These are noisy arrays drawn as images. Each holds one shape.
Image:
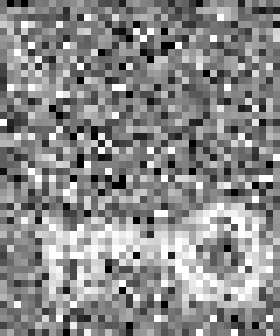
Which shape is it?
key
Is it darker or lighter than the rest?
lighter
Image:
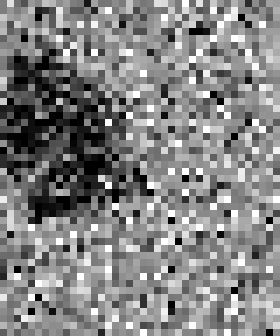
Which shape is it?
chess knight
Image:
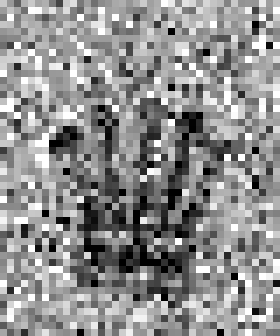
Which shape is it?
chess queen
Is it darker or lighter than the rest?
darker
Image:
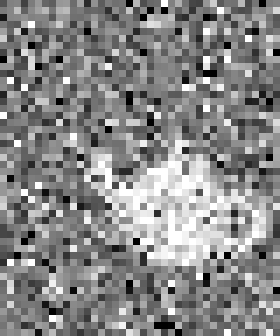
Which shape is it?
teapot
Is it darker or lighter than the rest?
lighter
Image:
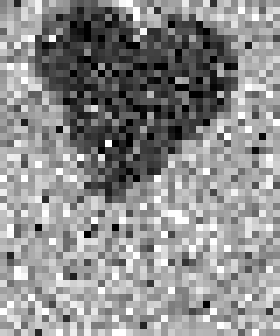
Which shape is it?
heart
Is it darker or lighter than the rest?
darker
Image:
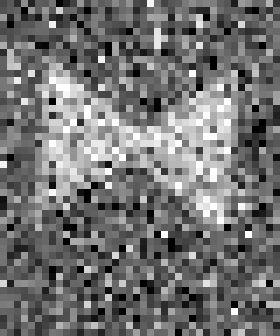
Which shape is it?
bow tie
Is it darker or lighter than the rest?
lighter
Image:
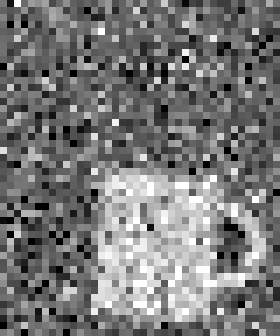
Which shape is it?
cup
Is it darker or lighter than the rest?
lighter
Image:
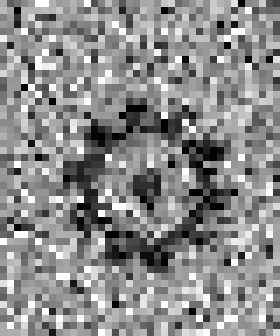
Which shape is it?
gear
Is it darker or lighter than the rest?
darker
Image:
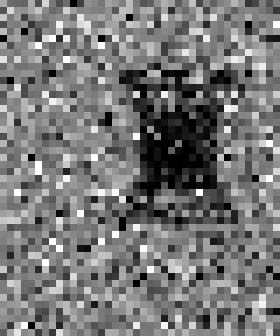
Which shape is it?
chess rook
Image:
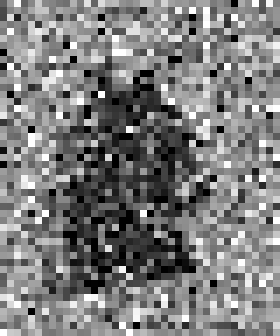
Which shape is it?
chess knight
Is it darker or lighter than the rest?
darker
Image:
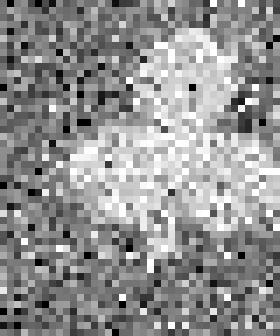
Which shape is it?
club
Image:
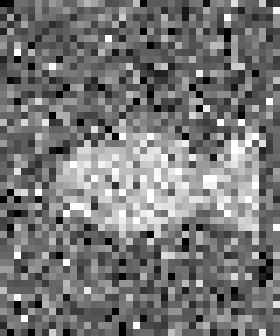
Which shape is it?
fish
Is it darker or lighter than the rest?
lighter
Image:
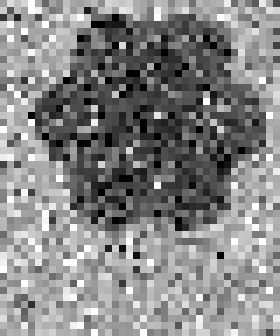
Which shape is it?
flower
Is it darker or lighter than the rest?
darker
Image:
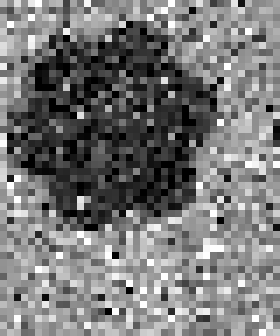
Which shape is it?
flower
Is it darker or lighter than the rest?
darker
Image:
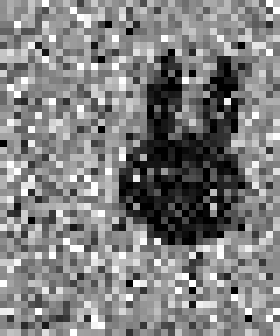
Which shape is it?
rabbit's head
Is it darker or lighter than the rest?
darker
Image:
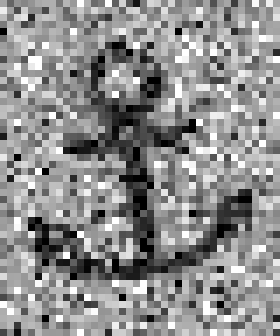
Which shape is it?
anchor
